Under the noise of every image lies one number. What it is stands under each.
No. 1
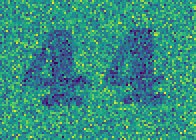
44
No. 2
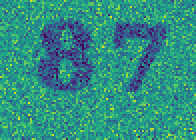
87
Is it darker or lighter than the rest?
darker
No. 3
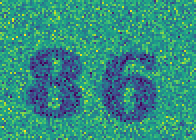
86
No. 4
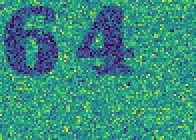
64
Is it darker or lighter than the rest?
darker
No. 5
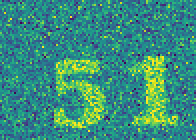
51
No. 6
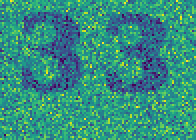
33
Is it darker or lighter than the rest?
darker
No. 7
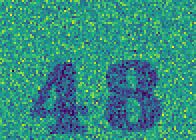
48
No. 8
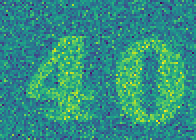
40
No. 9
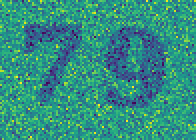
79
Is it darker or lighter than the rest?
darker
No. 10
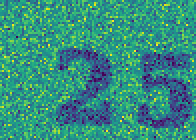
25
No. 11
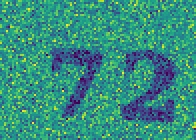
72
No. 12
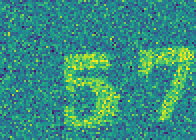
57
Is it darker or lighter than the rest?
lighter
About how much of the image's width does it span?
two thirds
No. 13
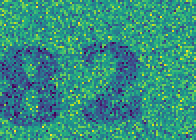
82
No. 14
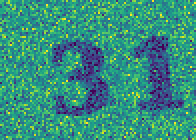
31
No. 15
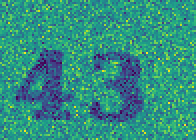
43
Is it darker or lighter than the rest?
darker
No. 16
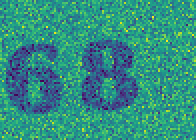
68
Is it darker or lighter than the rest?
darker
